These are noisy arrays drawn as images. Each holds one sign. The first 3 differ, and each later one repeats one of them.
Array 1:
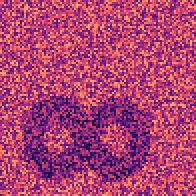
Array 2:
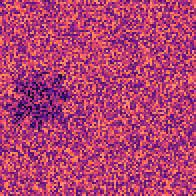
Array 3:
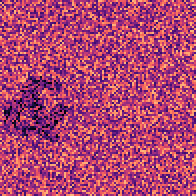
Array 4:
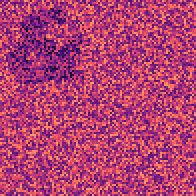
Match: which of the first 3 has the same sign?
3
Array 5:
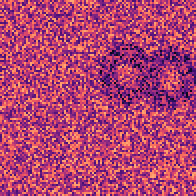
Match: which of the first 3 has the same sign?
1
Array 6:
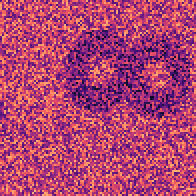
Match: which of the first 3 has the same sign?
1
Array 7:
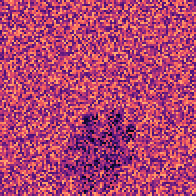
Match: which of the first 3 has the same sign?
2
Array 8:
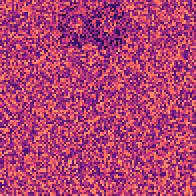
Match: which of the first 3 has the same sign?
1
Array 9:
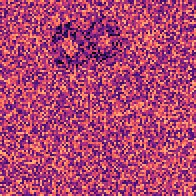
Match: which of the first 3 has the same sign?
1
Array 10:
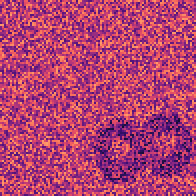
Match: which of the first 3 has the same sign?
1
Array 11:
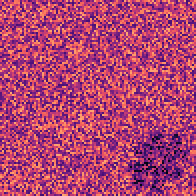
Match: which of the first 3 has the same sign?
2
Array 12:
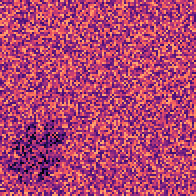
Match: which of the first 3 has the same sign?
2
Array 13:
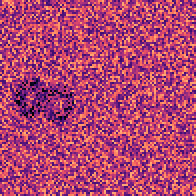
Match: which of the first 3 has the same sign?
1
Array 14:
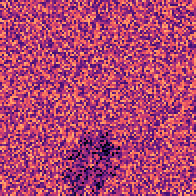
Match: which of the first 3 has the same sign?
2
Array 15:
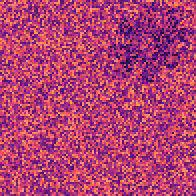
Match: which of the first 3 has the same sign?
2
